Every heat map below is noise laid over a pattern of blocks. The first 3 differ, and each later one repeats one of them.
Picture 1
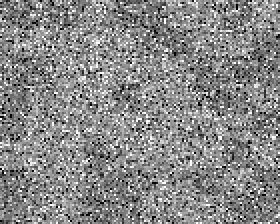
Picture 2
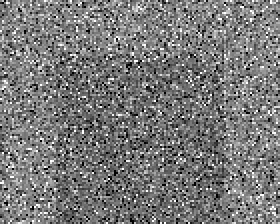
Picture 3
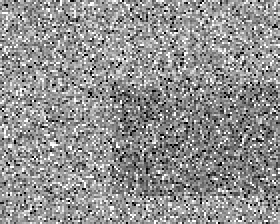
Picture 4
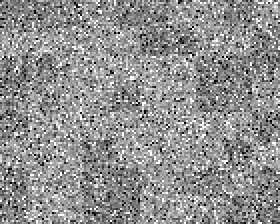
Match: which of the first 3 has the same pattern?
1
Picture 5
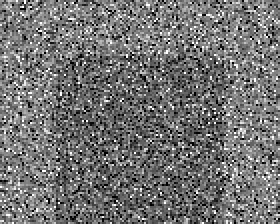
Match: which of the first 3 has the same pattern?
2
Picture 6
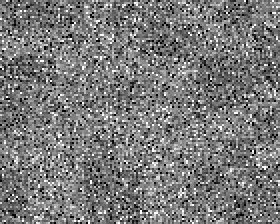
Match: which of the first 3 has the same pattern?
1
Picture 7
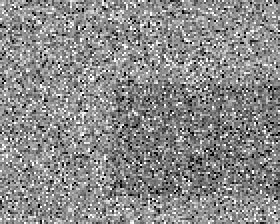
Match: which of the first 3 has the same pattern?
3
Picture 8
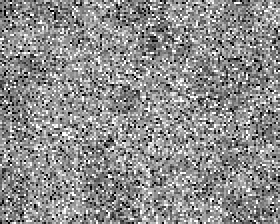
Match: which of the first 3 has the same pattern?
1
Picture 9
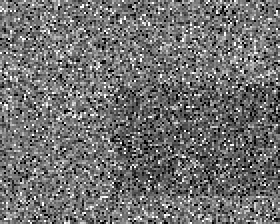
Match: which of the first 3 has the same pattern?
3
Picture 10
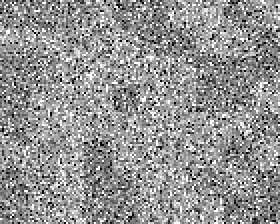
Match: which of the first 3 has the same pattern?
1
